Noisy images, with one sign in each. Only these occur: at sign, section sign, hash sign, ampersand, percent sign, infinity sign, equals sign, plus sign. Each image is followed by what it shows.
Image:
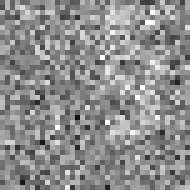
light section sign
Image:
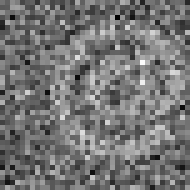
light at sign
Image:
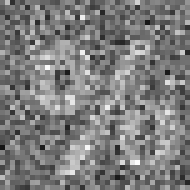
light percent sign
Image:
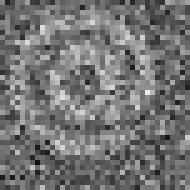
light at sign
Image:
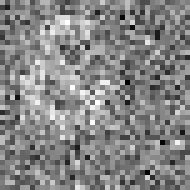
light ampersand
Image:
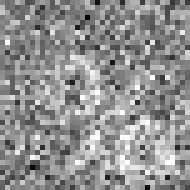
light percent sign
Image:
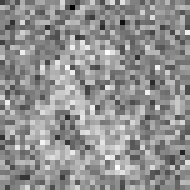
light ampersand
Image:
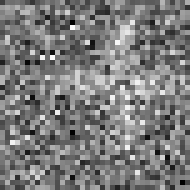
light plus sign
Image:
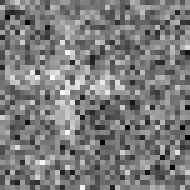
light plus sign
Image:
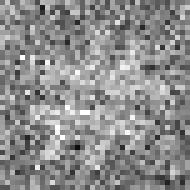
light hash sign
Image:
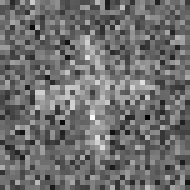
light plus sign
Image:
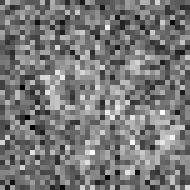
light percent sign
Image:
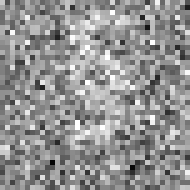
light section sign
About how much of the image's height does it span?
two thirds
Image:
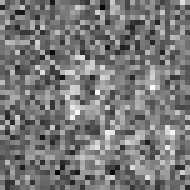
light percent sign
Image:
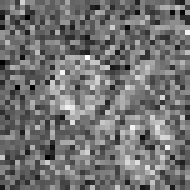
light percent sign
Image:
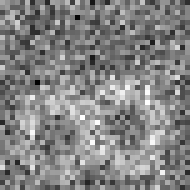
light infinity sign
